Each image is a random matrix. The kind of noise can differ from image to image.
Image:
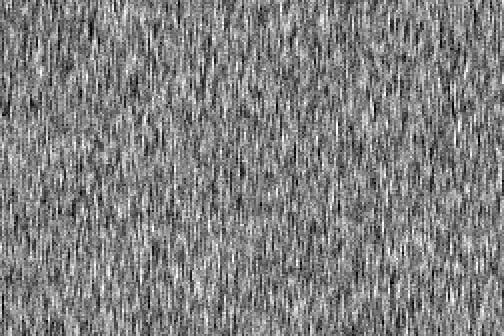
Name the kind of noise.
streaked along the columns
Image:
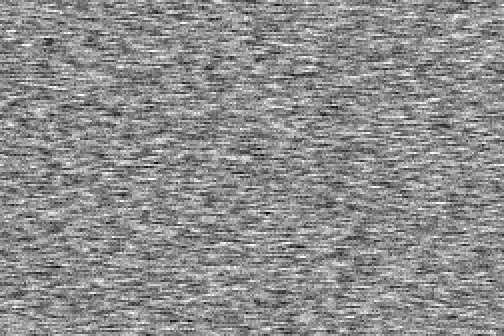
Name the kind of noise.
streaked along the rows
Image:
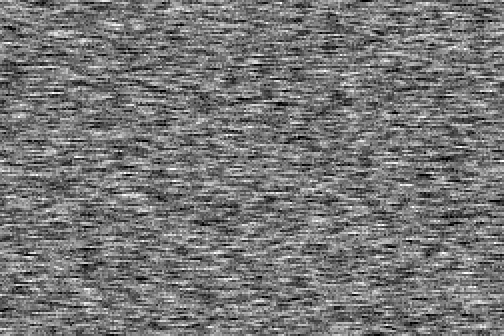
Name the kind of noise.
streaked along the rows
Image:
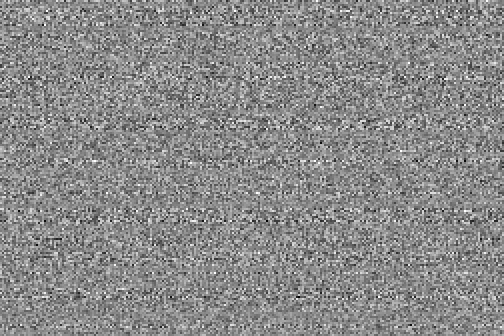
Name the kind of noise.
rows of uneven size
